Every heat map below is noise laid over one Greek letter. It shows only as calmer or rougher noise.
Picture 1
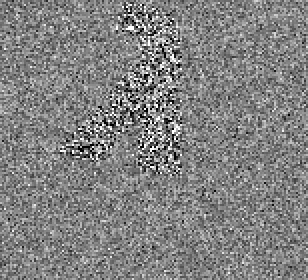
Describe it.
rough lambda
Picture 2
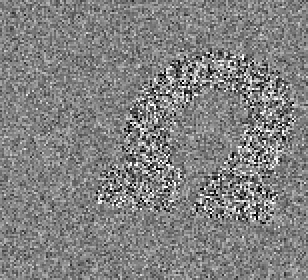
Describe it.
rough omega
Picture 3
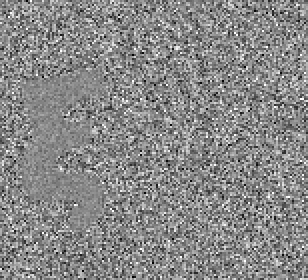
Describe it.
calm xi
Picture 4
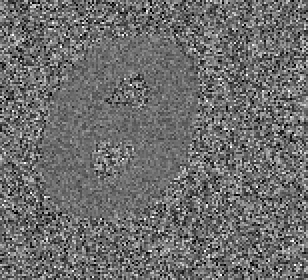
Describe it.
calm theta
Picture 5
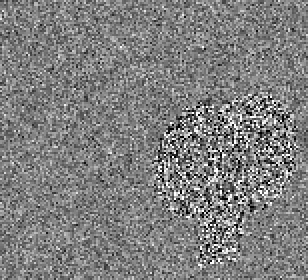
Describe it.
rough phi
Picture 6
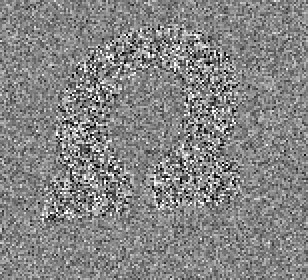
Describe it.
rough omega
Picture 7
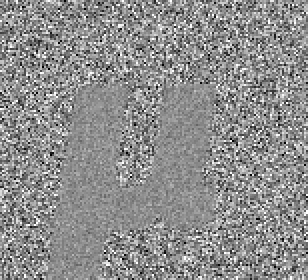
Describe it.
calm mu
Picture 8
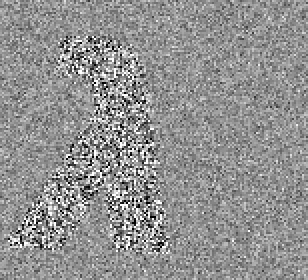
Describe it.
rough lambda
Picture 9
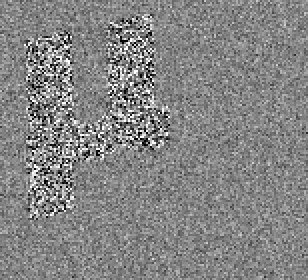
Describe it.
rough mu
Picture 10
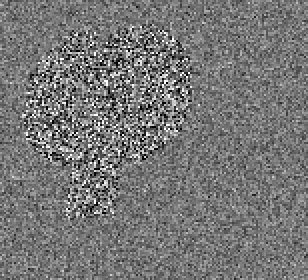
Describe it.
rough phi
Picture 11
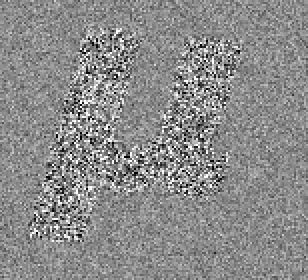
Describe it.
rough mu
